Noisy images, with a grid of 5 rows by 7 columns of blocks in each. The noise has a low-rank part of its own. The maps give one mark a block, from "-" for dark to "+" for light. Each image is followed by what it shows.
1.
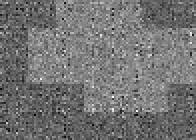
- - + + + - -
- + + + + + +
- + + + + + +
- - - + + + -
- - - - - - -
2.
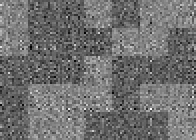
+ - - + - + +
+ - - - + + -
- - - + - - -
- + + + - + +
- + + - - - +
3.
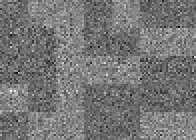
- + + - + - -
- - + - - + +
- - + + + - -
+ - + - - - -
- + + - - + +
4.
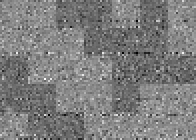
+ + - - + - +
+ + + - - - +
- + + + - - -
- - + + - + +
+ - - + + + +
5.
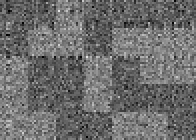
- - + - - - -
- + + - + + +
+ - - + - + +
+ - - + - - -
+ + - - + + -
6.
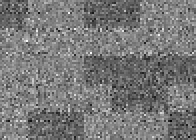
- + + - - + +
+ + + + + + +
+ + + - - - -
+ + + + - - +
+ - - + + + -
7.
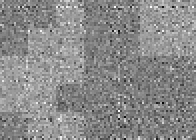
- - + - - + +
- + + - - + +
+ + + - - - -
+ + - - - - -
- + + - - - -
